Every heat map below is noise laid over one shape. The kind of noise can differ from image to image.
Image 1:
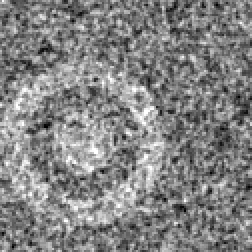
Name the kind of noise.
blotchy
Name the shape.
bullseye
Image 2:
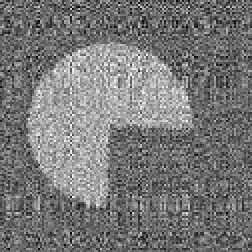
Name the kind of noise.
low rank plus noise
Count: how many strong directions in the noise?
three or four
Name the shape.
disc with a wedge cut out
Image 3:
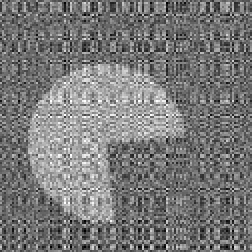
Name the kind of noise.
low rank plus noise
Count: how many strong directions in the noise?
one
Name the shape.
disc with a wedge cut out
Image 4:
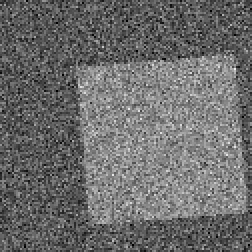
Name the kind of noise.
independent entries
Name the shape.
square
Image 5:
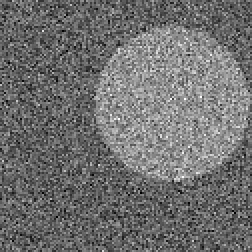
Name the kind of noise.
independent entries
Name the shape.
disc
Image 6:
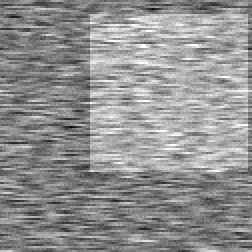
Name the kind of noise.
streaked along the rows
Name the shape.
square
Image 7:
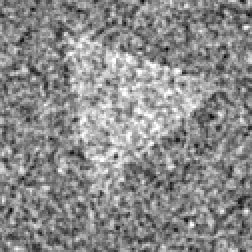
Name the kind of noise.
blotchy
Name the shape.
triangle
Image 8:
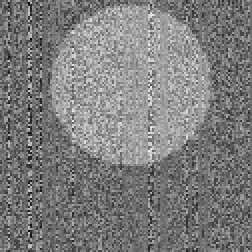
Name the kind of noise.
columns of uneven size
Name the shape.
disc
